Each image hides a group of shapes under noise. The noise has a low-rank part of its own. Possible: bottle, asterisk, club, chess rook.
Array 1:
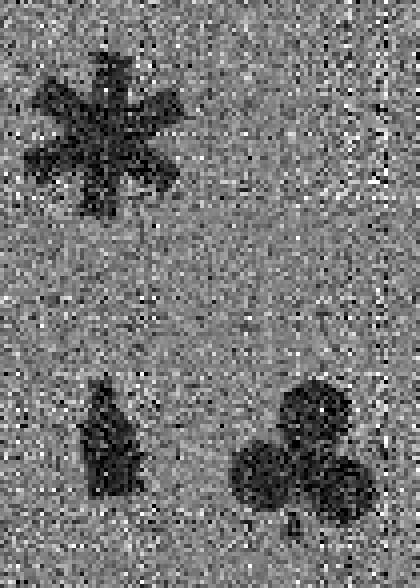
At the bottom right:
club
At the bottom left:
bottle
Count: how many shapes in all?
3
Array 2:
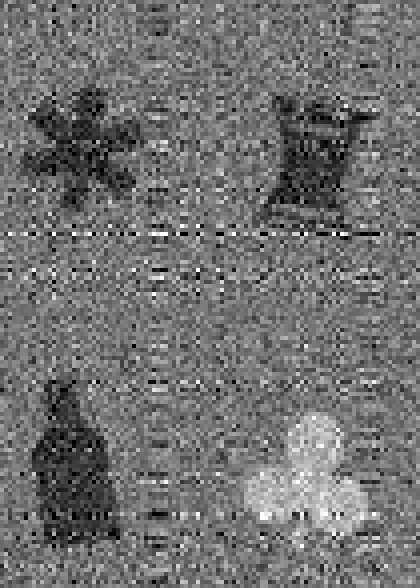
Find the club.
bottom right
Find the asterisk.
top left
